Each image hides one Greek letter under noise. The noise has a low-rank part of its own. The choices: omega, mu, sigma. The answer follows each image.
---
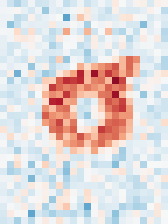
sigma
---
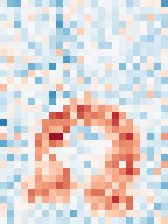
omega
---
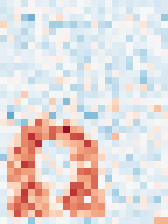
omega
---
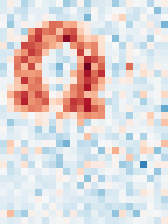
omega
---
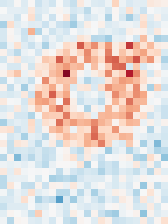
sigma
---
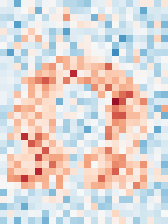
omega
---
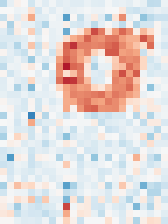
sigma
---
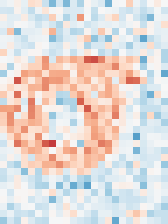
sigma
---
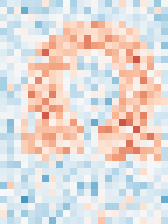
omega
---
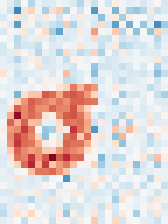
sigma
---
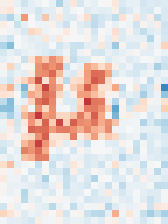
mu
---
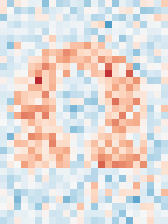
omega
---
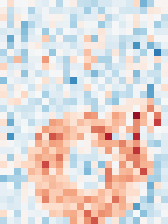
sigma
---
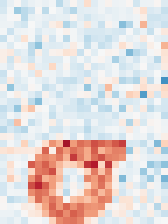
sigma
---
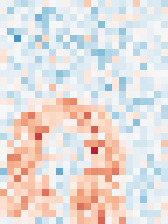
omega
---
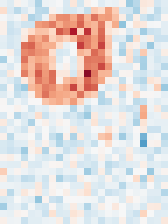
sigma
